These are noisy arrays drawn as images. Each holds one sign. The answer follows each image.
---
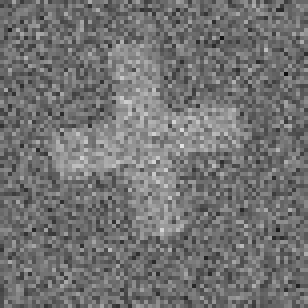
plus sign
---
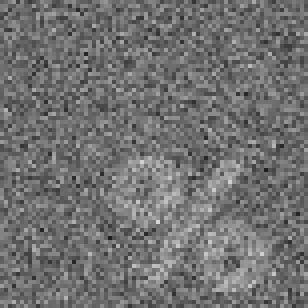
percent sign
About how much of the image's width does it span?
half
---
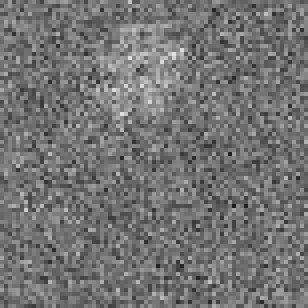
hash sign
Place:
top middle
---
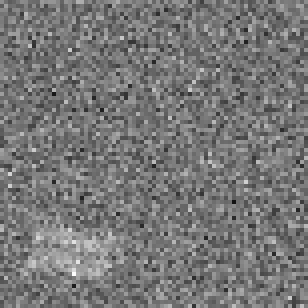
approximately sign
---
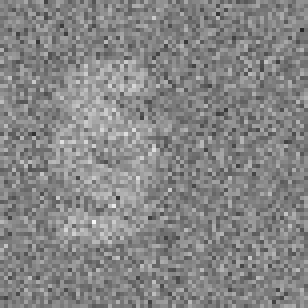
section sign
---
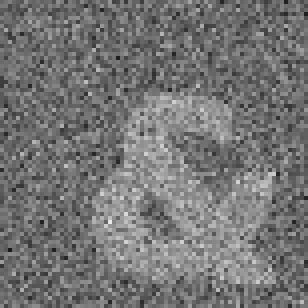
ampersand
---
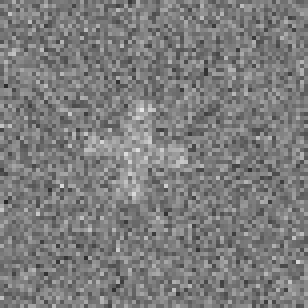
plus sign
